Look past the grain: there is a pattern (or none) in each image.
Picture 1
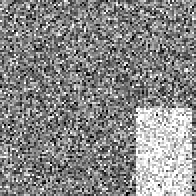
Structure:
one block
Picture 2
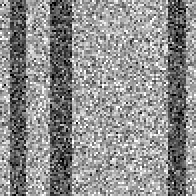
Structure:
bands of columns
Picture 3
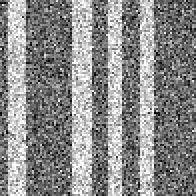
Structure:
bands of columns
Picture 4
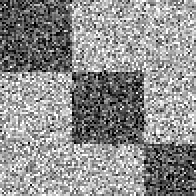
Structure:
blocks along the diagonal
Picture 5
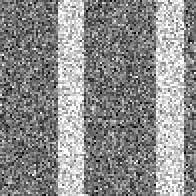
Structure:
bands of columns
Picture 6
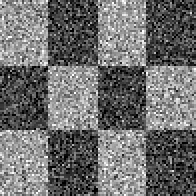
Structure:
a checkerboard
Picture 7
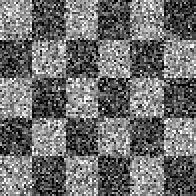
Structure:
a checkerboard
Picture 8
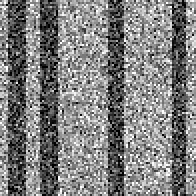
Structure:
bands of columns
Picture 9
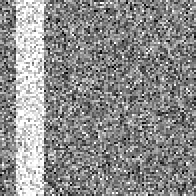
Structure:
one band of columns
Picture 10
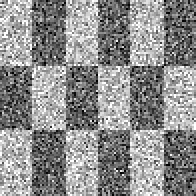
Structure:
a checkerboard
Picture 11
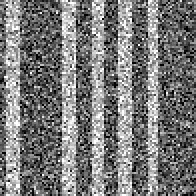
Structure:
bands of columns
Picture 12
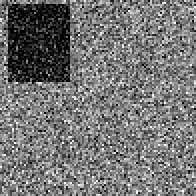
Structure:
one block
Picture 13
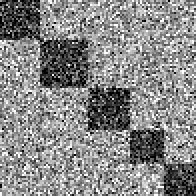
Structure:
blocks along the diagonal
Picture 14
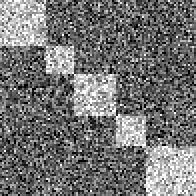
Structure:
blocks along the diagonal
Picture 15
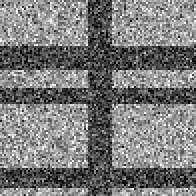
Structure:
bands of rows crossing bands of columns
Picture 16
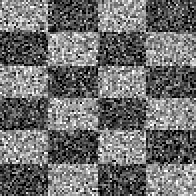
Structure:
a checkerboard
